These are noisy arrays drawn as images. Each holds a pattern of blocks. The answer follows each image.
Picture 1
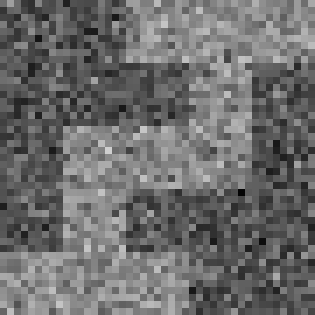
the same after a half turn
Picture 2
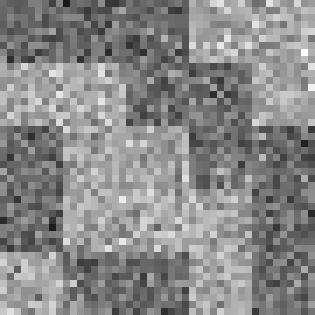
mirrored about the diagonal from the bottom left
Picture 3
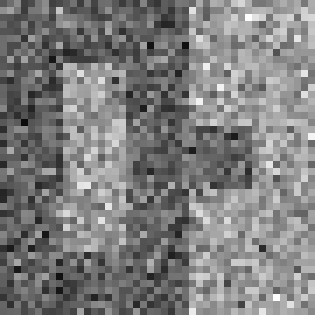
top and bottom mirror each other
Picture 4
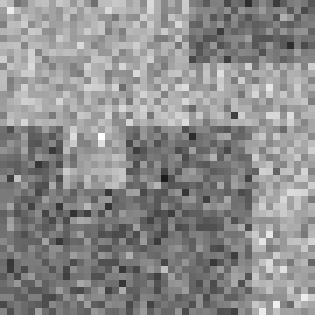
no symmetry
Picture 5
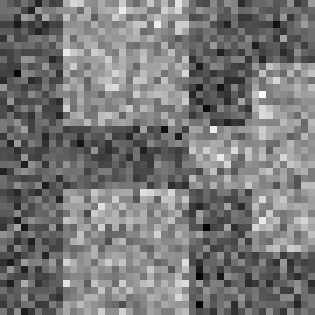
top and bottom mirror each other
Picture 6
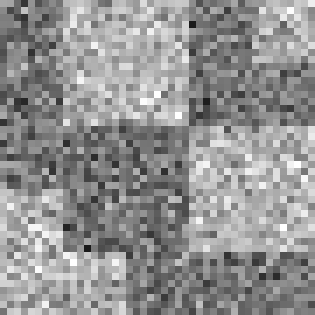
mirrored about the diagonal from the bottom left
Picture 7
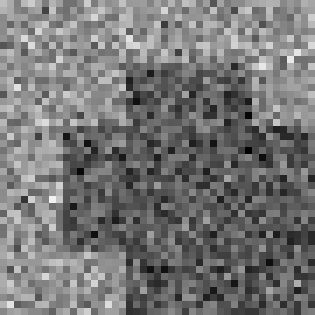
mirrored about the diagonal from the top left
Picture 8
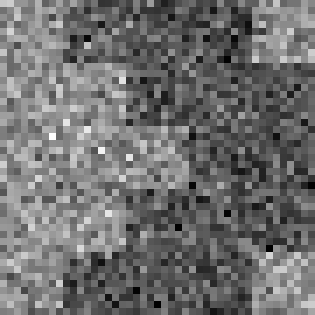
top and bottom mirror each other
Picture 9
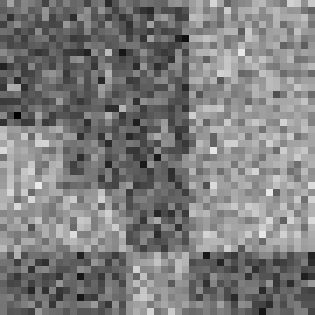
no symmetry
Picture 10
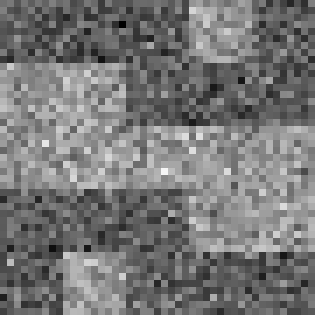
the same after a half turn
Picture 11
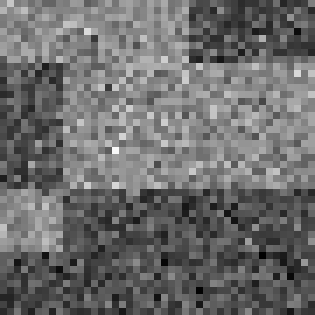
no symmetry
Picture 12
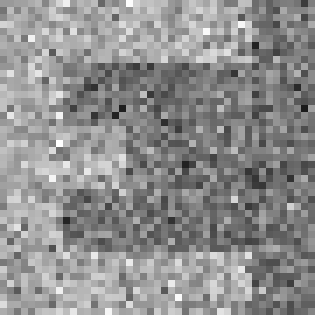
top and bottom mirror each other
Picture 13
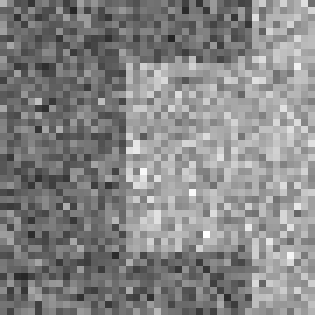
top and bottom mirror each other
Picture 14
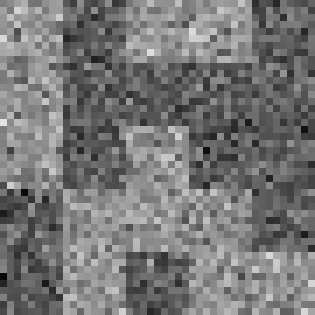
no symmetry
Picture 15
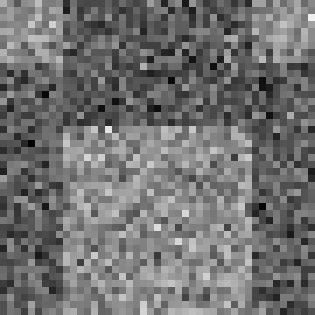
left and right mirror each other
